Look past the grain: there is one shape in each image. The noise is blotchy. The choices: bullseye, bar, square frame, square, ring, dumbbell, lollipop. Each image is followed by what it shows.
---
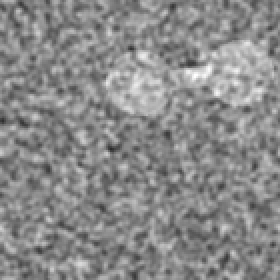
light dumbbell
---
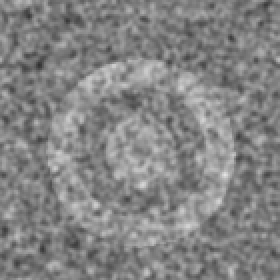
light bullseye
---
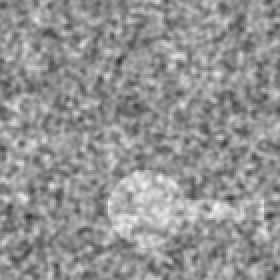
light lollipop
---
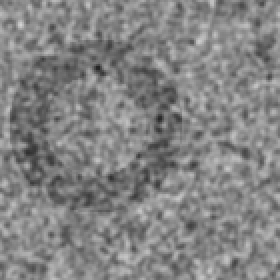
dark ring
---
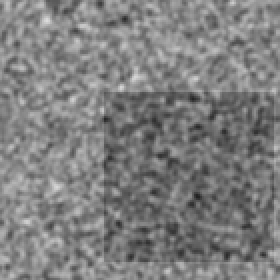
dark square
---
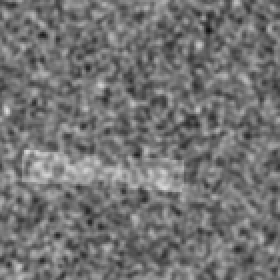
light bar
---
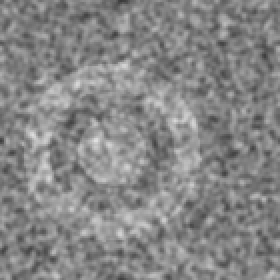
light bullseye
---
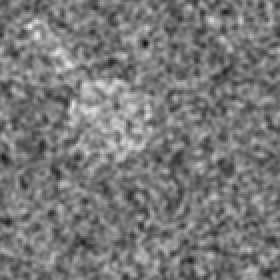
light lollipop
